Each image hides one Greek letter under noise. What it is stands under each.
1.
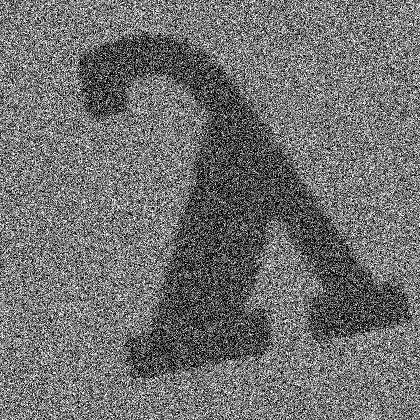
dark lambda
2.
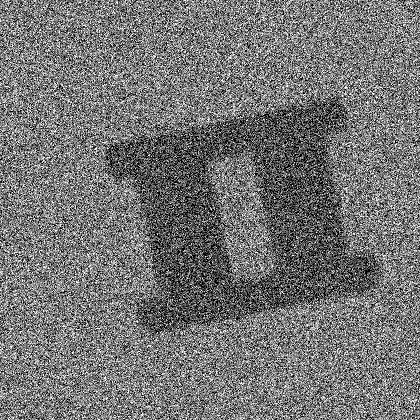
dark pi
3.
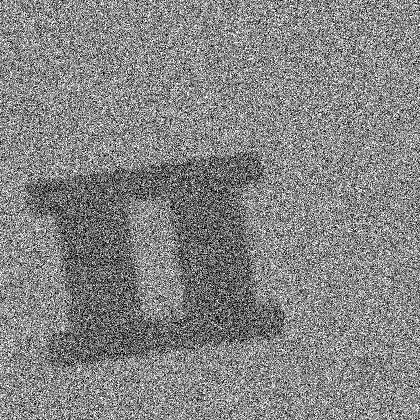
dark pi
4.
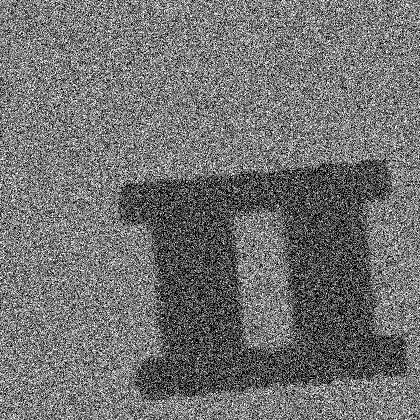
dark pi
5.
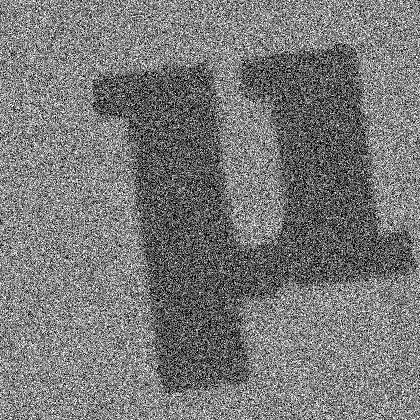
dark mu
